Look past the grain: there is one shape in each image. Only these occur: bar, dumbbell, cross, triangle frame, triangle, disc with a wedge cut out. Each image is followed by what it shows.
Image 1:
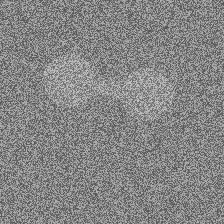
dumbbell
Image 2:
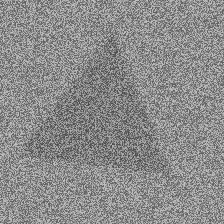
triangle
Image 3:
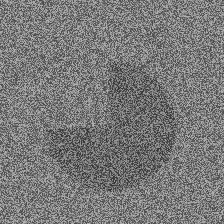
disc with a wedge cut out
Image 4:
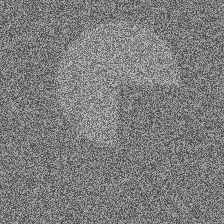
disc with a wedge cut out
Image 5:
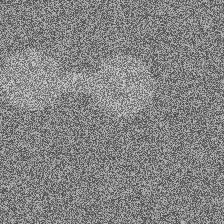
dumbbell
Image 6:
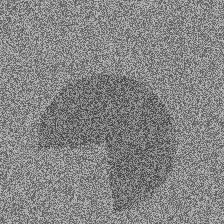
disc with a wedge cut out
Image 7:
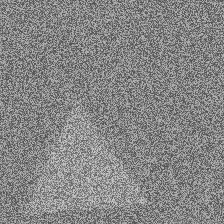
triangle
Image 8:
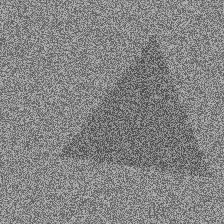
triangle
